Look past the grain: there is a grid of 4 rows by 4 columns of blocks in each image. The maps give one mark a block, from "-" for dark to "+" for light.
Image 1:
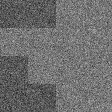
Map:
- - + +
+ + + +
- + + +
- - + +
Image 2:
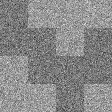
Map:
- + + +
- - + -
+ - - -
+ + - +
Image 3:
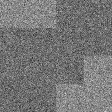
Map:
+ + - -
- - - -
- - - +
- - + +
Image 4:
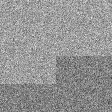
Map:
+ + + +
+ + + +
+ + - -
- - - -
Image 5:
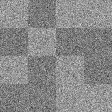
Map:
+ - + +
- + - -
+ - + -
- - + +
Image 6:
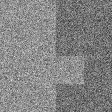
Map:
+ + - -
+ + - -
+ + + -
+ + - -
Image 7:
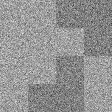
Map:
+ + - -
+ + + -
+ + - +
+ - - +
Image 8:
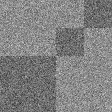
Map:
+ + + -
+ + - +
- - + +
- - + +
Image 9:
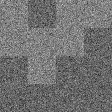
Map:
+ - + +
+ + + -
- + - -
- - - -
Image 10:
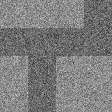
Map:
+ + + -
- - - -
+ - + +
+ - + +
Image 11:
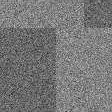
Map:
+ + + -
- - + +
- - + +
- - + +
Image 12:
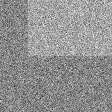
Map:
- + + +
- + + +
- - - -
- - - -
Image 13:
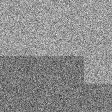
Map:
+ + + +
+ + + +
- - - +
- - - -
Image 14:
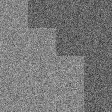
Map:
+ - - -
+ + - -
+ + + -
+ + + -
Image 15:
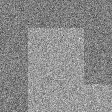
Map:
- - - -
- + + -
- + + -
- + + +
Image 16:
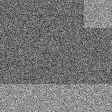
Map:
- - - +
- - - -
- - - -
+ + + +
